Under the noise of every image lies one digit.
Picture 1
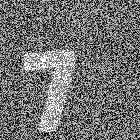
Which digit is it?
7
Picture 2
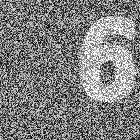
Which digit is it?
6
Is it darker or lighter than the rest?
lighter
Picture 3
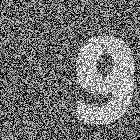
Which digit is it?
9
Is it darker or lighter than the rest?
lighter
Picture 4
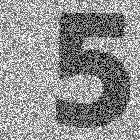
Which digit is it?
5
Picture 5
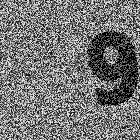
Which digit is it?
9
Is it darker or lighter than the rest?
darker
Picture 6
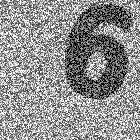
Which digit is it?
6
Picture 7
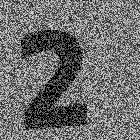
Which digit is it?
2
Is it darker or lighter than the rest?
darker
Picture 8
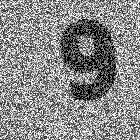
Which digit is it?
9
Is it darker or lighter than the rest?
darker
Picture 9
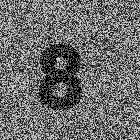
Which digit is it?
8
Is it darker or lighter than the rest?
darker
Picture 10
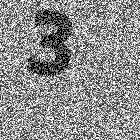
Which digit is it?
3
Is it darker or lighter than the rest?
darker
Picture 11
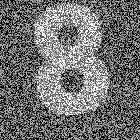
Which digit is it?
8
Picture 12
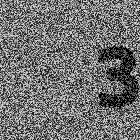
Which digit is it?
3
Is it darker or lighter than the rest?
darker
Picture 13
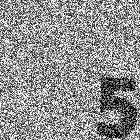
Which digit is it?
5
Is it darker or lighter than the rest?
darker
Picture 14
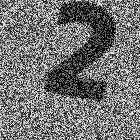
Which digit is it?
2
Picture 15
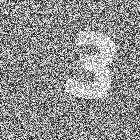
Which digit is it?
3
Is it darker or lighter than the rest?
lighter
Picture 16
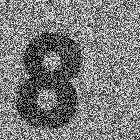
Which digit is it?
8
